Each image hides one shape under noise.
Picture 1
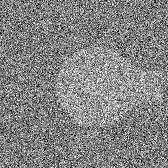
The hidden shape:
light bulb
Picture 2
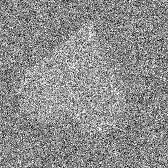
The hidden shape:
heart
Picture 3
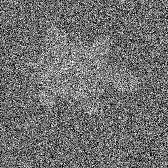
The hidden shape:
turtle
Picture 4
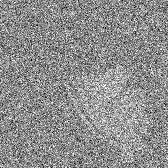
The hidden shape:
chess knight
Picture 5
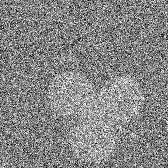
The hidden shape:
club
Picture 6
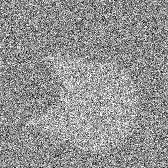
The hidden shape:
cat's head
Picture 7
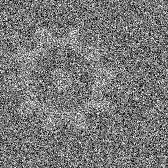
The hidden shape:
gear
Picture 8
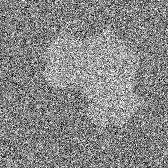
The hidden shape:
car
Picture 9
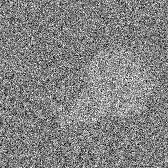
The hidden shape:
pear
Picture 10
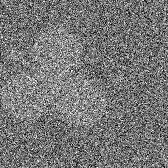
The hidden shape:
club
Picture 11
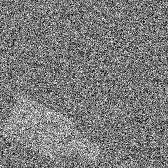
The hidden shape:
bottle
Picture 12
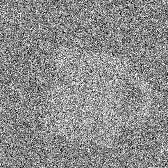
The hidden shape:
cup
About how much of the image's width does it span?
two thirds
